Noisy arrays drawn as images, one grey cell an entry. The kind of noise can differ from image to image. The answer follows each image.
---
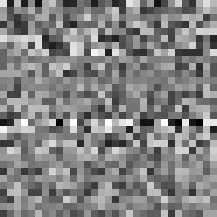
rows of uneven size
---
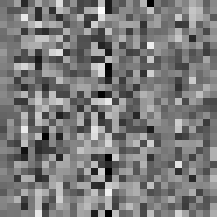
columns of uneven size
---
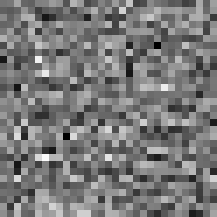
low rank plus noise
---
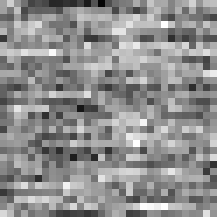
streaked along the rows
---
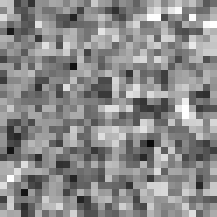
blotchy
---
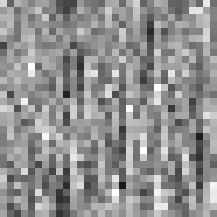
streaked along the columns
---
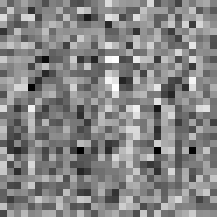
low rank plus noise
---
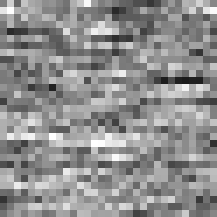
streaked along the rows
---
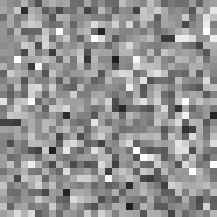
independent entries
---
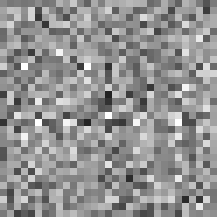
low rank plus noise
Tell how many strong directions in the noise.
three or four
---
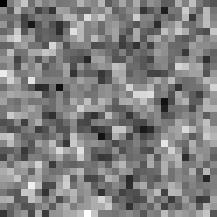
blotchy
